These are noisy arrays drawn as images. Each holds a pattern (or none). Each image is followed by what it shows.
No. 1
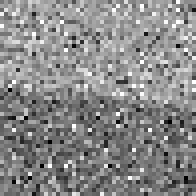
a sharp edge
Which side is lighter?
top
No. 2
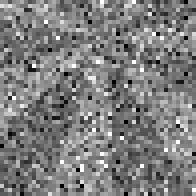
spokes from one point
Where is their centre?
top middle
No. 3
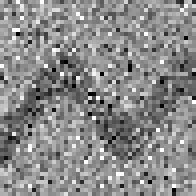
a wavy band
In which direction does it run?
left to right
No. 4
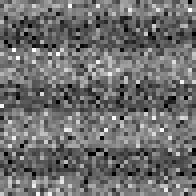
horizontal stripes
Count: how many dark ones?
3
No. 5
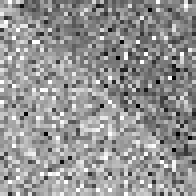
a sharp edge
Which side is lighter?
bottom left
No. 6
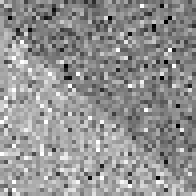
a sharp edge
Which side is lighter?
bottom left
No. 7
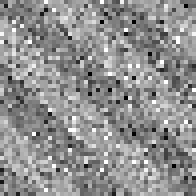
diagonal stripes
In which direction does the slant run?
top left to bottom right
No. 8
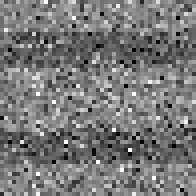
horizontal stripes
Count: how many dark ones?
2
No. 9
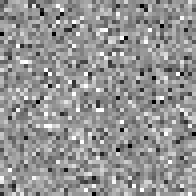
only noise
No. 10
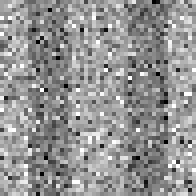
vertical stripes
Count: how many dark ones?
2
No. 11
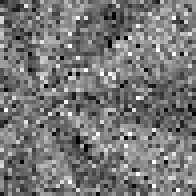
spokes from one point
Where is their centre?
middle left
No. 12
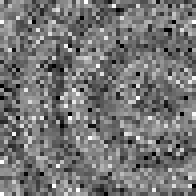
rings round one point
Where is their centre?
middle right
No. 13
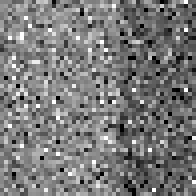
a sharp edge
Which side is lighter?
left
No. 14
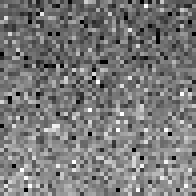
a smooth slope
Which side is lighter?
bottom
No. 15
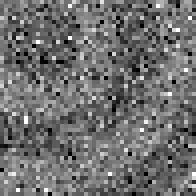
rings round one point
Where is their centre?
top left
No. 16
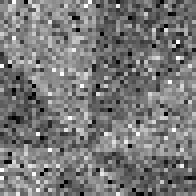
spokes from one point
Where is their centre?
bottom middle
